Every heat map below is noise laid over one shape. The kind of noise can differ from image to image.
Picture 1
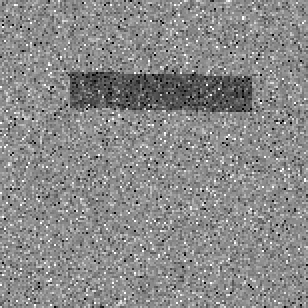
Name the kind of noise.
heavy tails
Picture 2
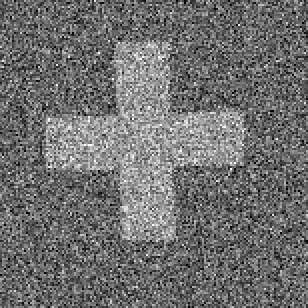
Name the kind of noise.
independent entries
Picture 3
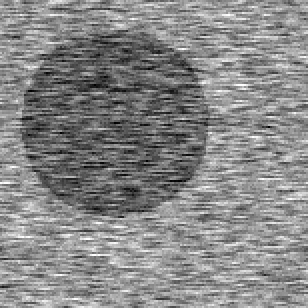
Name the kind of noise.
streaked along the rows
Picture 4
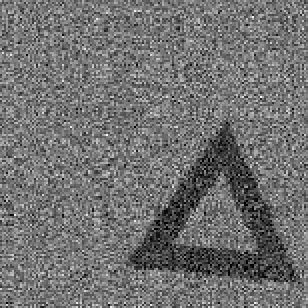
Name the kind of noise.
low rank plus noise
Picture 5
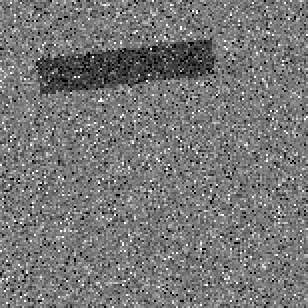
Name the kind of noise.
heavy tails
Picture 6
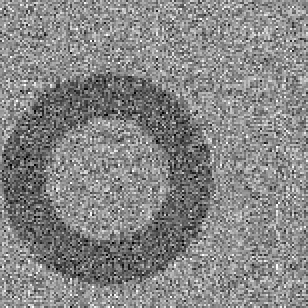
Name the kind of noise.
low rank plus noise
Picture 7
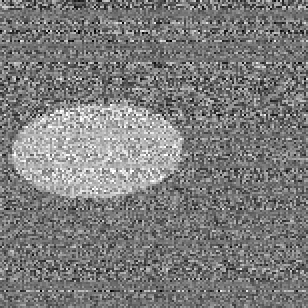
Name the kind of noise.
rows of uneven size
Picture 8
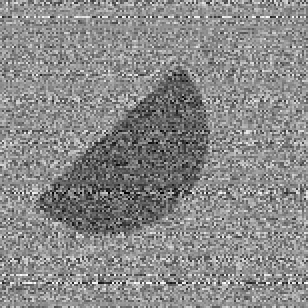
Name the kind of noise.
rows of uneven size
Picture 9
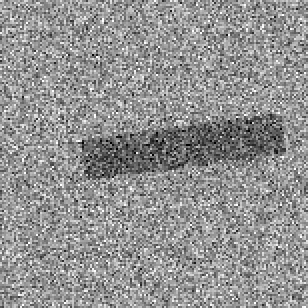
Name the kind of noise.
independent entries
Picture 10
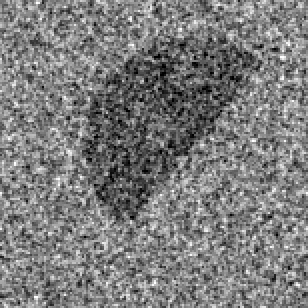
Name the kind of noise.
blotchy
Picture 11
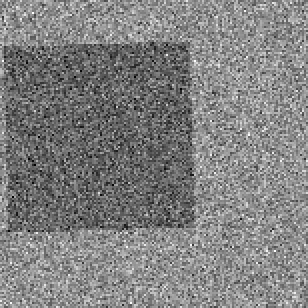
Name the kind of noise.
independent entries
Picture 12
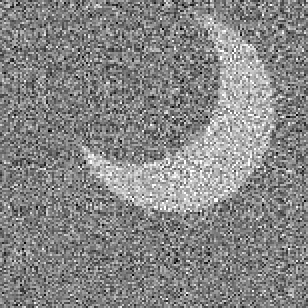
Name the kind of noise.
low rank plus noise
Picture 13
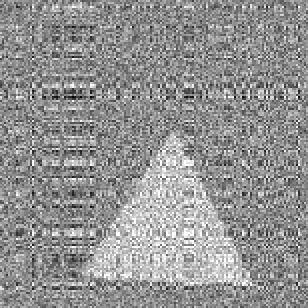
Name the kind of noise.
low rank plus noise
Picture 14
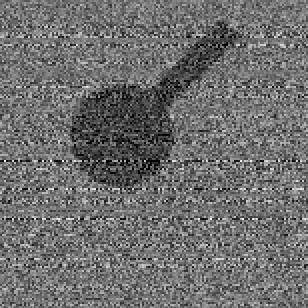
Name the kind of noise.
rows of uneven size
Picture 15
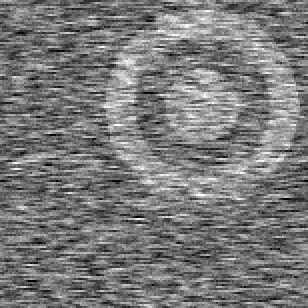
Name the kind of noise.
streaked along the rows
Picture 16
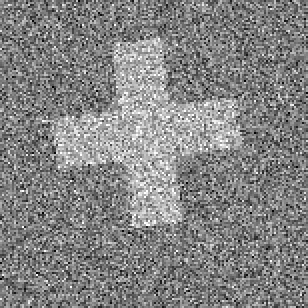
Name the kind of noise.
independent entries
